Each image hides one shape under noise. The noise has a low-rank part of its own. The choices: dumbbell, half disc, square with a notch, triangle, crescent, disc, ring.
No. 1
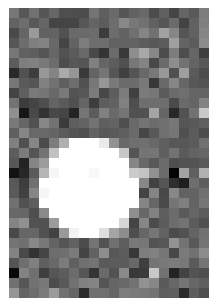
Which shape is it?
disc
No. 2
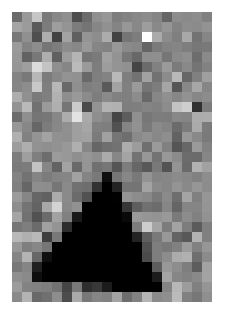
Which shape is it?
triangle
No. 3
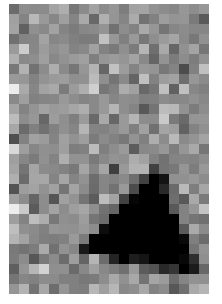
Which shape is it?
triangle
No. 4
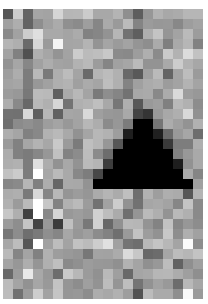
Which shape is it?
triangle
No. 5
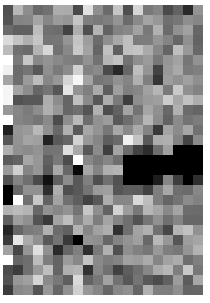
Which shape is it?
dumbbell
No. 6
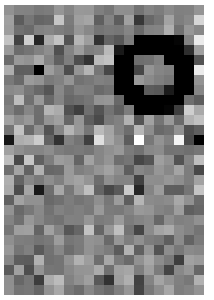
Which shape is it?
ring
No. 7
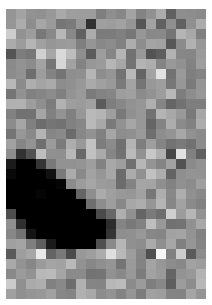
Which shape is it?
half disc
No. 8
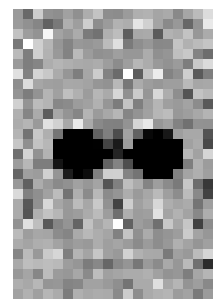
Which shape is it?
dumbbell
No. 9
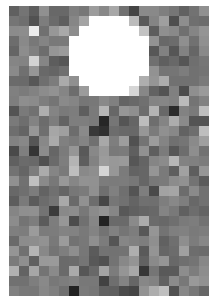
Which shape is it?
disc
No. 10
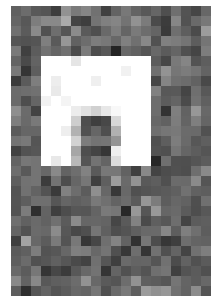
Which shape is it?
square with a notch
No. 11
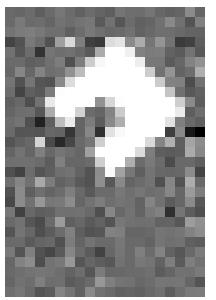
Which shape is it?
square with a notch
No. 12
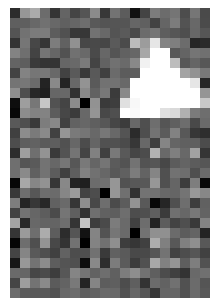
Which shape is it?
triangle
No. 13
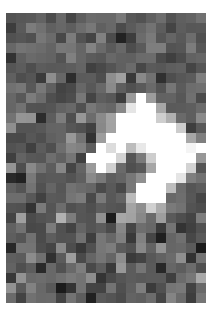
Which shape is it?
square with a notch
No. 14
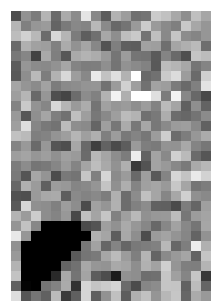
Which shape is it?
half disc
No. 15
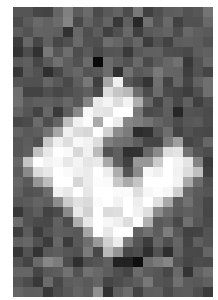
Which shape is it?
square with a notch
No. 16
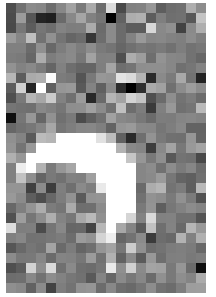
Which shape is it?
crescent
